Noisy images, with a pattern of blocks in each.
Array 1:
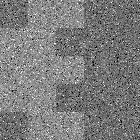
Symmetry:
top and bottom mirror each other
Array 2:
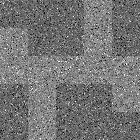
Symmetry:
the same after a half turn
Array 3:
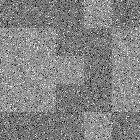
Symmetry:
top and bottom mirror each other
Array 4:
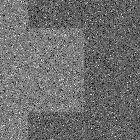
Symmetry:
top and bottom mirror each other
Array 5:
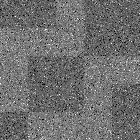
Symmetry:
mirrored about the diagonal from the bottom left
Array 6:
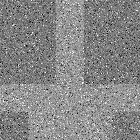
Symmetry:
left and right mirror each other
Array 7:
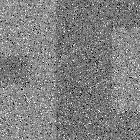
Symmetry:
top and bottom mirror each other
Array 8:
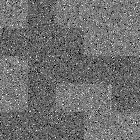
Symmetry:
no symmetry
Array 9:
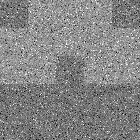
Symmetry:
left and right mirror each other
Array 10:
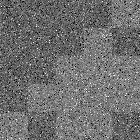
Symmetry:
mirrored about the diagonal from the top left
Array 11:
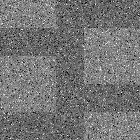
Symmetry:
the same after a half turn
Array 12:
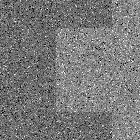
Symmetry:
top and bottom mirror each other
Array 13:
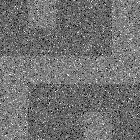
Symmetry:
the same after a half turn
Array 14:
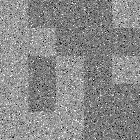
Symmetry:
no symmetry
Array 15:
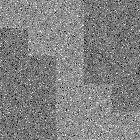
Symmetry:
the same after a half turn
